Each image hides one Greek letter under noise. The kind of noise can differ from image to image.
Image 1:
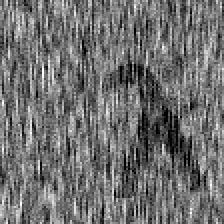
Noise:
streaked along the columns
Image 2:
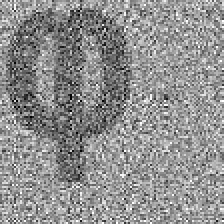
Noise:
low rank plus noise
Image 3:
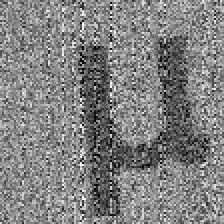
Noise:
columns of uneven size
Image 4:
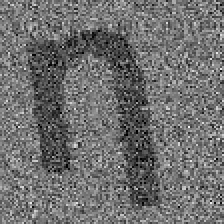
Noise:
low rank plus noise
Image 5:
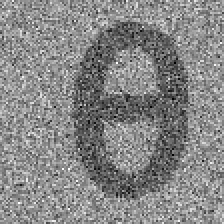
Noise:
independent entries
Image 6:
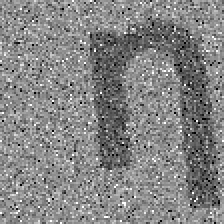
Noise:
heavy tails
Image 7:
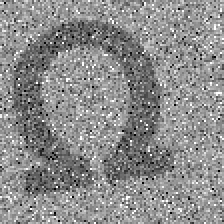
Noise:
heavy tails
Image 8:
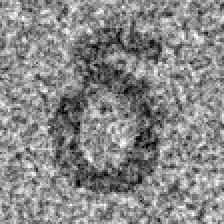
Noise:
blotchy
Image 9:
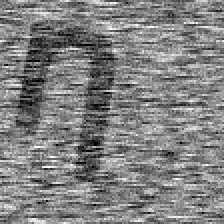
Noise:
streaked along the rows
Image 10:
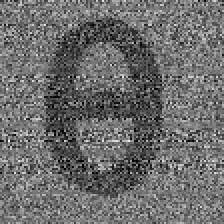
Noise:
rows of uneven size
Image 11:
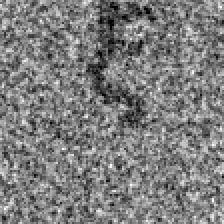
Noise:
blotchy
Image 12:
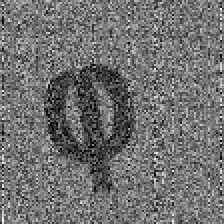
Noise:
columns of uneven size
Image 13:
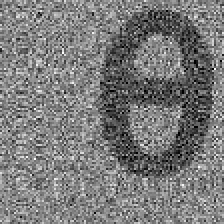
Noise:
low rank plus noise
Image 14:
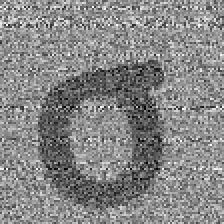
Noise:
rows of uneven size
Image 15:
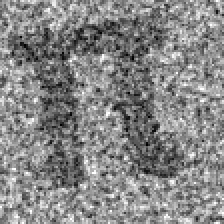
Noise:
blotchy
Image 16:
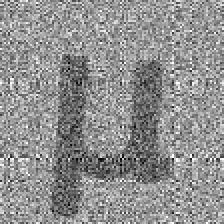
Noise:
low rank plus noise
